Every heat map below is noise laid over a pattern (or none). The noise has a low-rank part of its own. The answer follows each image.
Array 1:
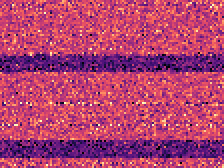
bands of rows
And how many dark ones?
2
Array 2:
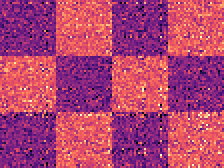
a checkerboard
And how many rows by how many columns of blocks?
3 by 4
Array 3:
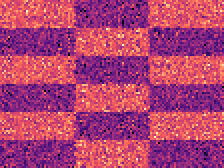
a checkerboard
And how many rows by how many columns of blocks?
6 by 3
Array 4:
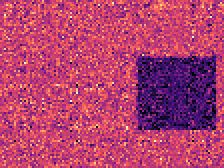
one block
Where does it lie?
middle right
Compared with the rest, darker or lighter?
darker
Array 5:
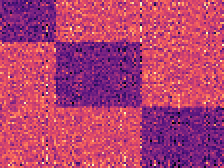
blocks along the diagonal
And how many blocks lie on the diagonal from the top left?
3
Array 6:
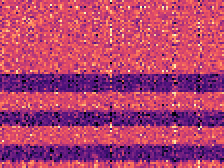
bands of rows
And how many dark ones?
3
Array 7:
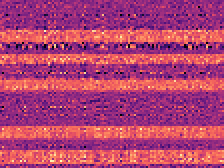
bands of rows
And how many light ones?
5
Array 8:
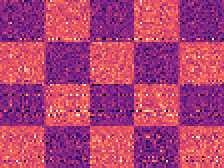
a checkerboard
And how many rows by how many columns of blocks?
4 by 5
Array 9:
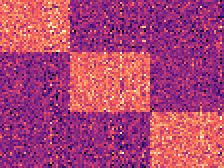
blocks along the diagonal
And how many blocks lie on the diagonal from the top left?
3
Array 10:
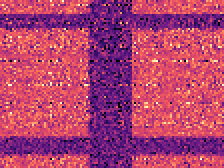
bands of rows crossing bands of columns
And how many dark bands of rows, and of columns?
2 and 1
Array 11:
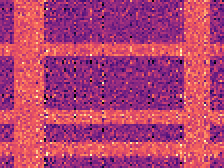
bands of rows crossing bands of columns
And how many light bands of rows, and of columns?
3 and 2
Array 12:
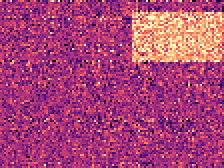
one block
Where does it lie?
top right
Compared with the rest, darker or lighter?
lighter
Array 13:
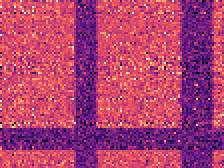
bands of rows crossing bands of columns
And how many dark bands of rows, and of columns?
1 and 2
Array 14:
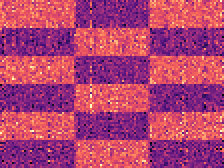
a checkerboard
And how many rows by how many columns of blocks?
6 by 3
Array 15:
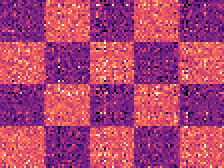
a checkerboard
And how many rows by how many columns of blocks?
4 by 5
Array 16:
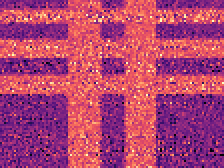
bands of rows crossing bands of columns
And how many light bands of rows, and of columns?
3 and 2
